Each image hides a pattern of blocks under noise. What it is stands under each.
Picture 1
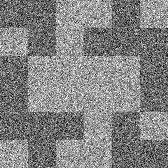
the same after a half turn
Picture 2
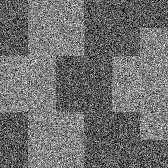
top and bottom mirror each other
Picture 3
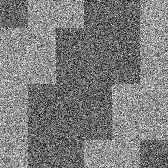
the same after a half turn
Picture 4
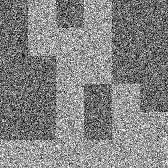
no symmetry
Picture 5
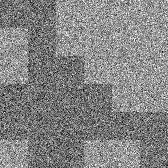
mirrored about the diagonal from the bottom left
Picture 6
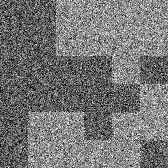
no symmetry
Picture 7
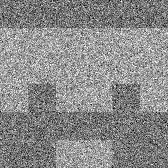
left and right mirror each other
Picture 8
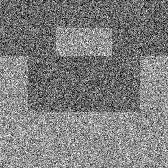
left and right mirror each other
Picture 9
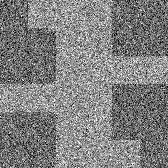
the same after a half turn
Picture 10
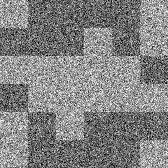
the same after a half turn
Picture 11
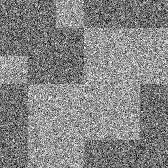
mirrored about the diagonal from the top left
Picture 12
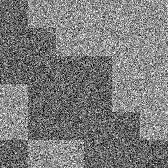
mirrored about the diagonal from the bottom left
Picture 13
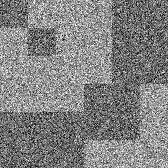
mirrored about the diagonal from the top left
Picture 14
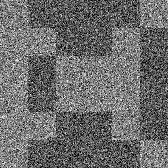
top and bottom mirror each other
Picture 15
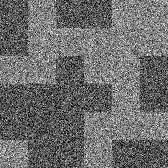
mirrored about the diagonal from the bottom left
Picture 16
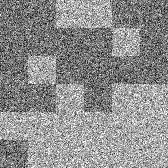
no symmetry
